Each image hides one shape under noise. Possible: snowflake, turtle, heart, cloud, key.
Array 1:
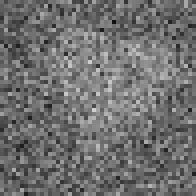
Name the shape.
heart
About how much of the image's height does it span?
two thirds
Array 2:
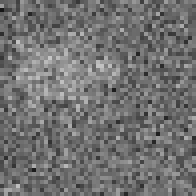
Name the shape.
turtle
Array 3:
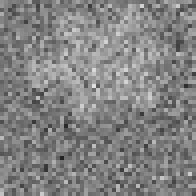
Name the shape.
turtle
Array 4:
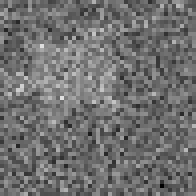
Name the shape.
turtle
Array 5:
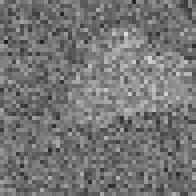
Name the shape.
cloud
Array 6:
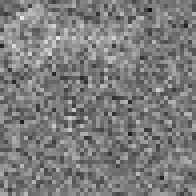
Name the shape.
key
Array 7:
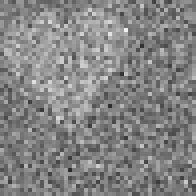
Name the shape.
heart
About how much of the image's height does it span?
two thirds
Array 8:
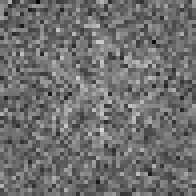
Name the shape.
snowflake
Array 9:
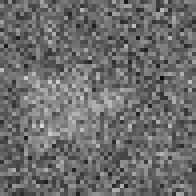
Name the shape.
turtle
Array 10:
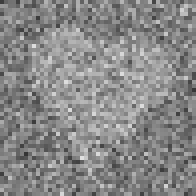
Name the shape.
heart
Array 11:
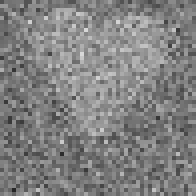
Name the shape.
heart
